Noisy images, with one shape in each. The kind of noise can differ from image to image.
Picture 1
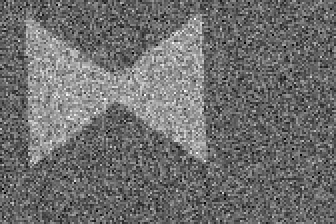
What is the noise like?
independent entries
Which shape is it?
bow tie
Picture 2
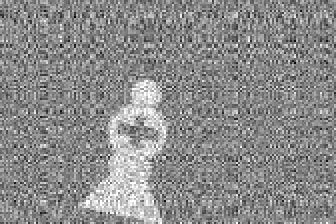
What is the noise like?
low rank plus noise
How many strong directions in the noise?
two
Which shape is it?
chess bishop
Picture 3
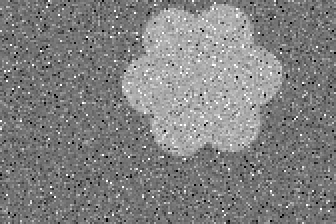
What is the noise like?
heavy tails
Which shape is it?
flower
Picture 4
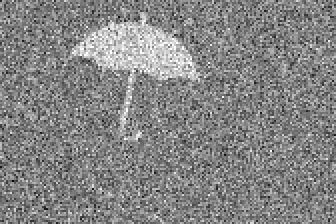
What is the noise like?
independent entries
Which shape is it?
umbrella
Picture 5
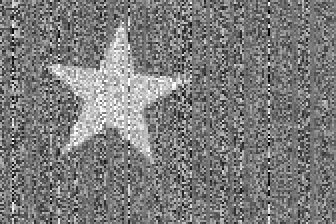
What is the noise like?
columns of uneven size
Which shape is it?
star
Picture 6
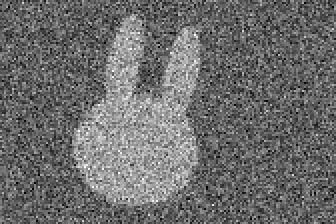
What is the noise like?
independent entries
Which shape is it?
rabbit's head
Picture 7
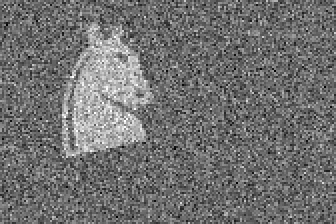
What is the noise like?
independent entries
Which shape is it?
chess knight
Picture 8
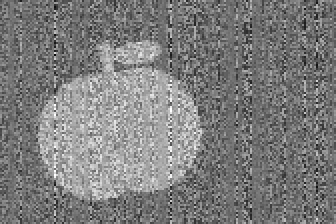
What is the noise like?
columns of uneven size
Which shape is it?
apple
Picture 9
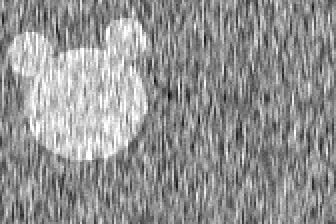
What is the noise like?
streaked along the columns
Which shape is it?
bear's head
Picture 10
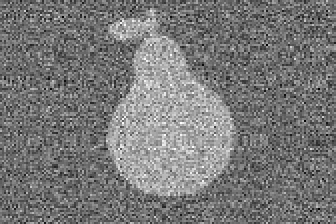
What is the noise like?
low rank plus noise
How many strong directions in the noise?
five to eight
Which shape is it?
pear
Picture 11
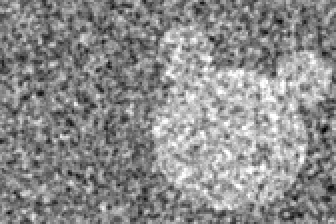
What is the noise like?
blotchy
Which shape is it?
bear's head
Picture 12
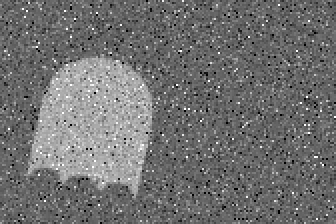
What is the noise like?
heavy tails
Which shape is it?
ghost
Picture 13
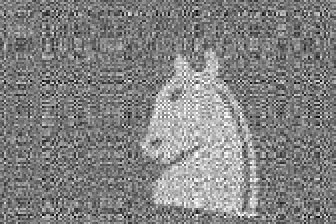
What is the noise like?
low rank plus noise
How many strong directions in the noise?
two
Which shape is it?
chess knight
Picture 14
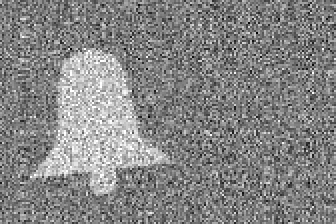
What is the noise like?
low rank plus noise
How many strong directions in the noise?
five to eight
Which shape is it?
bell
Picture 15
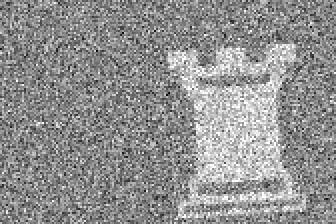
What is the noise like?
independent entries
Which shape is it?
chess rook
